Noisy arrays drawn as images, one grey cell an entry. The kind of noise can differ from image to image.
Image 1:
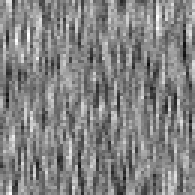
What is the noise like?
streaked along the columns
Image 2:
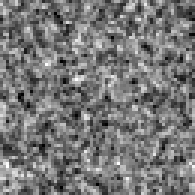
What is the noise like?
blotchy
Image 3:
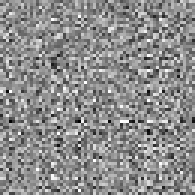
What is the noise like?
low rank plus noise
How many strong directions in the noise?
three or four
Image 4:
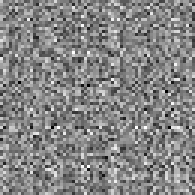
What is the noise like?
low rank plus noise
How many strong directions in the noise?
three or four
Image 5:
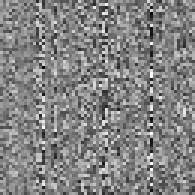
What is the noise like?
columns of uneven size
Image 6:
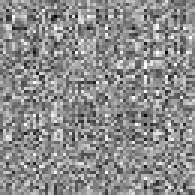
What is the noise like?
low rank plus noise
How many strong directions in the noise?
three or four
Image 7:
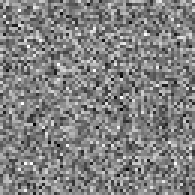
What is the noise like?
independent entries
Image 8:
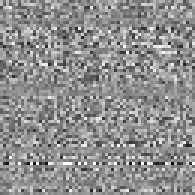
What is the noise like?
rows of uneven size
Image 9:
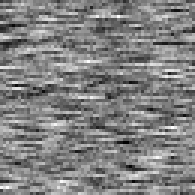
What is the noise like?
streaked along the rows
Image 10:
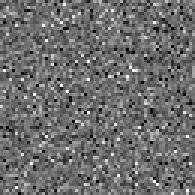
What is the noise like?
heavy tails
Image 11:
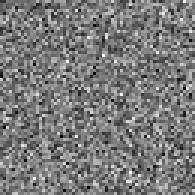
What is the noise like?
independent entries
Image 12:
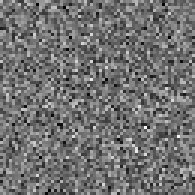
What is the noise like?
independent entries
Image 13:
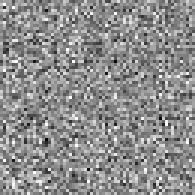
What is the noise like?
low rank plus noise
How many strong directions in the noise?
five to eight
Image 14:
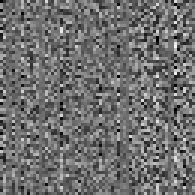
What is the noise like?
columns of uneven size
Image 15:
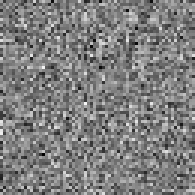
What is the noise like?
low rank plus noise
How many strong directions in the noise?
five to eight
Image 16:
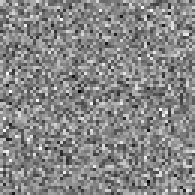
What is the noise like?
independent entries
